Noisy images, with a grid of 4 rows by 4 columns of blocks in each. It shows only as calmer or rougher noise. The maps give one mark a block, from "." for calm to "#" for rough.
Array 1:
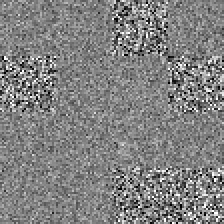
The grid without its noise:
. . # .
# . . #
. . . .
. . # #
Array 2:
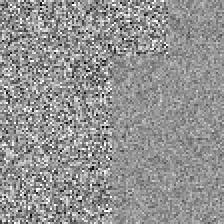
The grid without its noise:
# # # .
# # . .
# # . .
# # . .
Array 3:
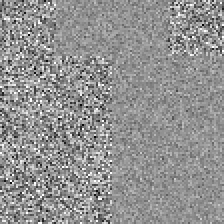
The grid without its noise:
# . . #
# # . .
# # . .
# # . .
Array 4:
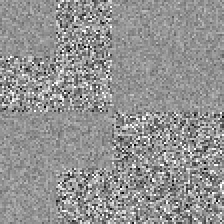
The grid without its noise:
. # . .
# # . .
. . # #
. # # #
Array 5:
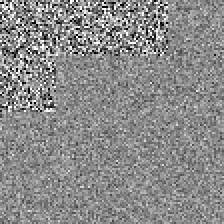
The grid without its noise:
# # # .
# . . .
. . . .
. . . .
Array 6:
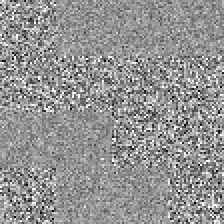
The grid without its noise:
# . . .
# # # #
. . # #
# . . #
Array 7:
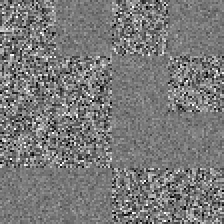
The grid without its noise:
# . # .
# # . #
# # . .
. . # #
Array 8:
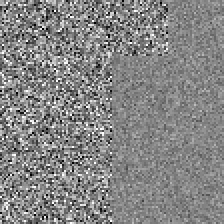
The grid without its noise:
# # # .
# # . .
# # . .
# # . .
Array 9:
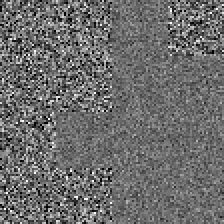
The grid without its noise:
# # . #
# # . .
# . . .
# # . .
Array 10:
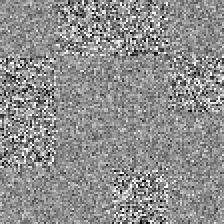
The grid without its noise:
. # # .
# . . #
# . . .
. . # .
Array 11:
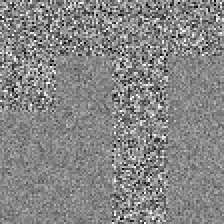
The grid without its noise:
# # # #
# . # .
. . # .
. . # .
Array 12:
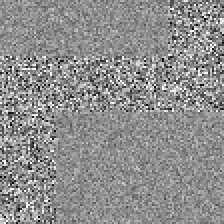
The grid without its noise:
. . . #
# # # #
# . . .
# . . .
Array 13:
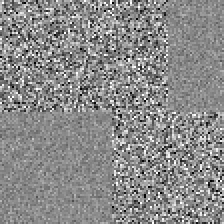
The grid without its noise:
# # # .
# # # .
. . # #
. . # #
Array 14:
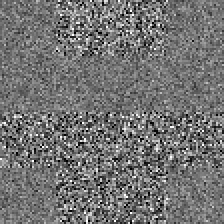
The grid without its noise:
. # # .
. . . .
# # # #
. # # .
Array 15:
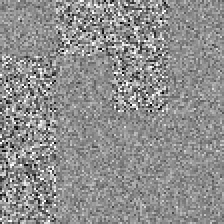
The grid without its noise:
. # # .
# . # .
# . . .
# . . .
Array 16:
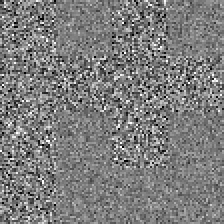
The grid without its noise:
# . # .
# # # #
# . # .
# . . .
